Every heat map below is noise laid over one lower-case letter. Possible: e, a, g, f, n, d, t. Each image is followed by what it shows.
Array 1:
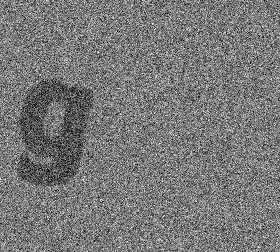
g
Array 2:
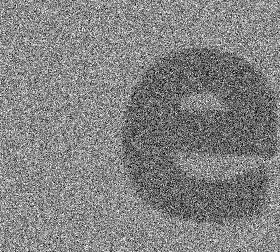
e
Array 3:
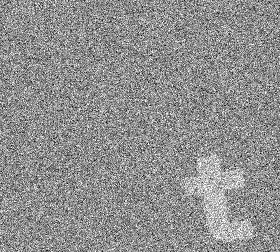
t
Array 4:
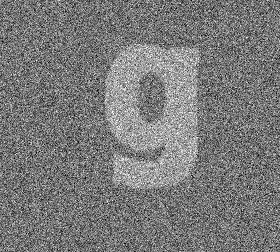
g
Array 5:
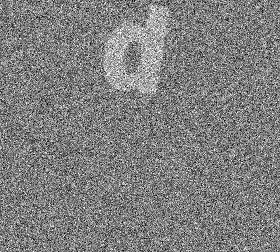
d
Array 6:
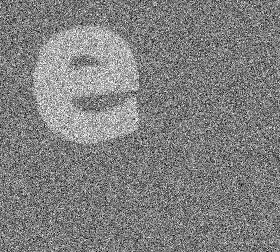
e
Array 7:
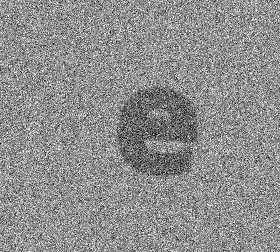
e
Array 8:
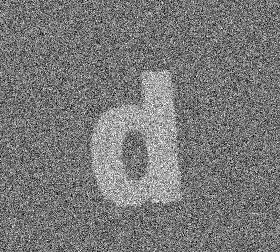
d
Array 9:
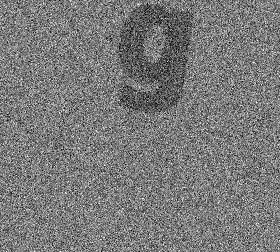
g
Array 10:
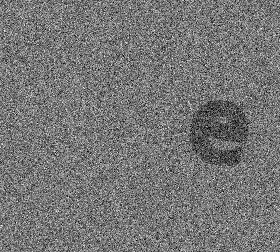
e
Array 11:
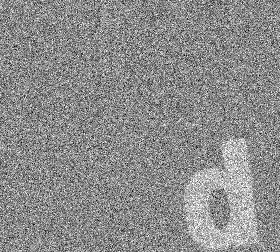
d
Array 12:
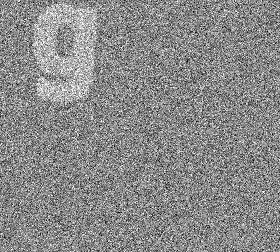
g
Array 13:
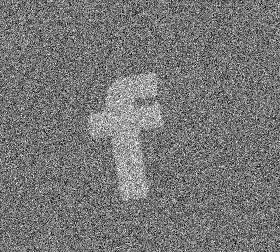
f
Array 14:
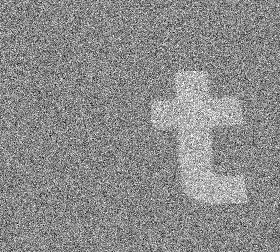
t
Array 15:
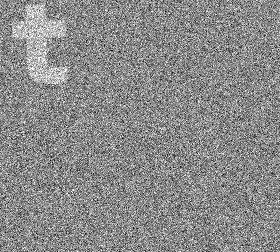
t
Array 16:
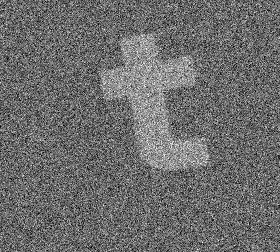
t
